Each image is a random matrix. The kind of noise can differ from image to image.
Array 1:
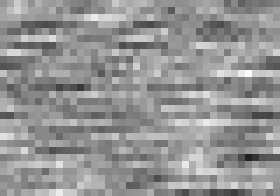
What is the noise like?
streaked along the rows
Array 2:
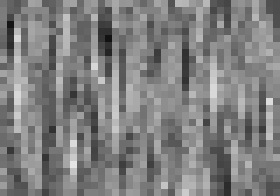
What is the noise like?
streaked along the columns
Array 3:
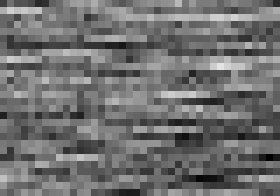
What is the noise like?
streaked along the rows
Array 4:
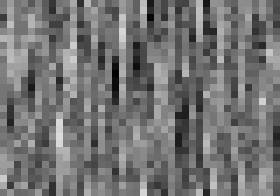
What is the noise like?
streaked along the columns
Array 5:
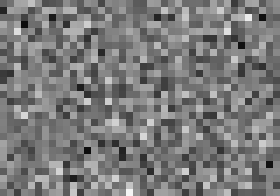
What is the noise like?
independent entries
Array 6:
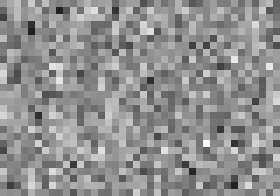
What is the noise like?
low rank plus noise
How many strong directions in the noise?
five to eight
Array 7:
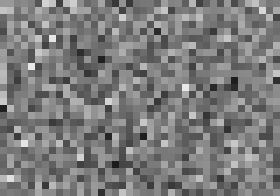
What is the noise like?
independent entries
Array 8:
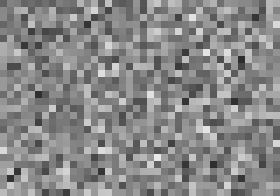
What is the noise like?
independent entries
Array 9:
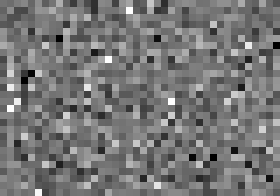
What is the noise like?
heavy tails
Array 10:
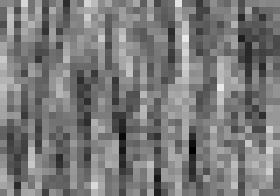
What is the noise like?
streaked along the columns
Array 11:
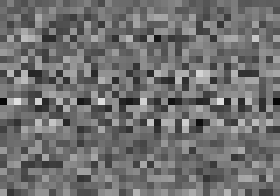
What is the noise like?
rows of uneven size
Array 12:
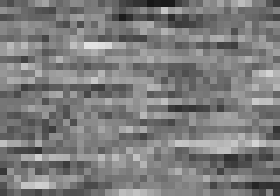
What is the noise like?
streaked along the rows
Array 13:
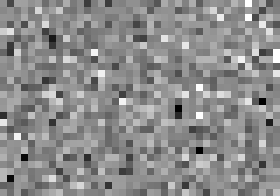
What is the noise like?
heavy tails
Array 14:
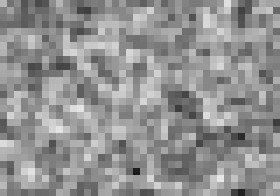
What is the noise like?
blotchy
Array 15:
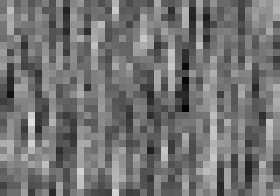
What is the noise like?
streaked along the columns
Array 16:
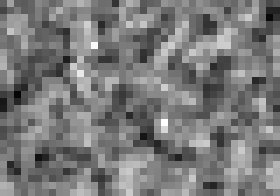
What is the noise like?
blotchy
